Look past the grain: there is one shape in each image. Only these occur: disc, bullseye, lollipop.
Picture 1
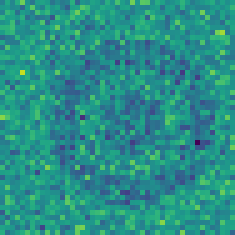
bullseye
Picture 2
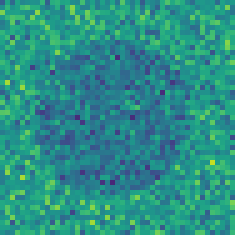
disc
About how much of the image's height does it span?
two thirds
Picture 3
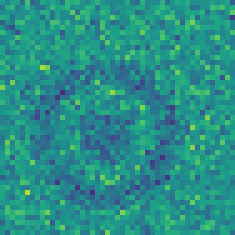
bullseye
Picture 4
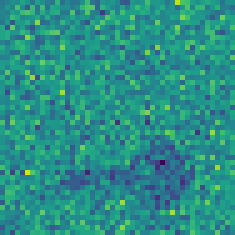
lollipop
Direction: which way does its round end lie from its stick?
right
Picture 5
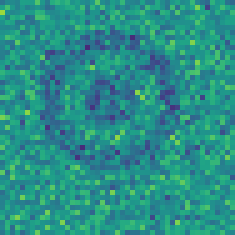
bullseye
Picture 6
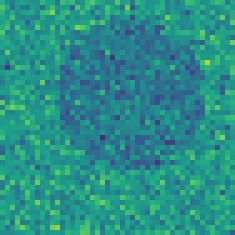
disc
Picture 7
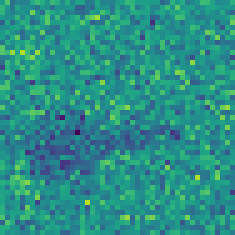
lollipop
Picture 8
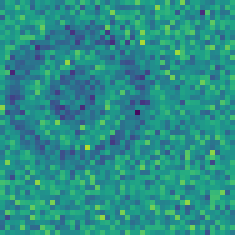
bullseye
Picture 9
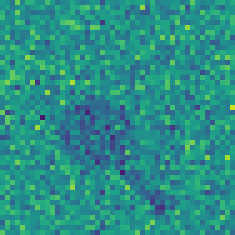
lollipop
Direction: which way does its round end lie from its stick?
up and left
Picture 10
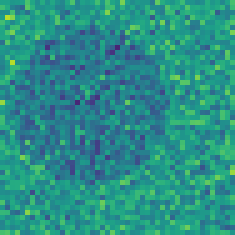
disc
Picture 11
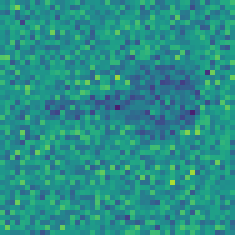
lollipop
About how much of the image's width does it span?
two thirds
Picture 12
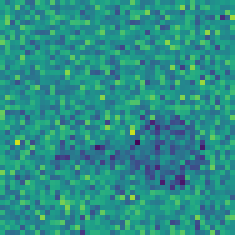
lollipop
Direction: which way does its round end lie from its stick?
right
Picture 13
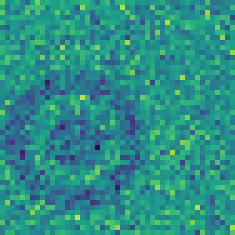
bullseye
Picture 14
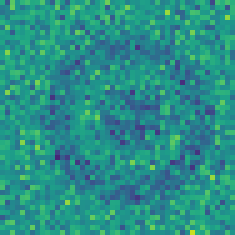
bullseye
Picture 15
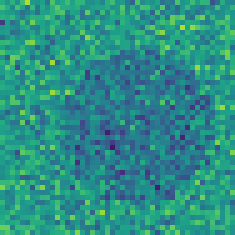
disc
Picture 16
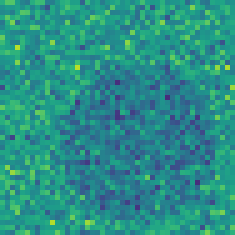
disc
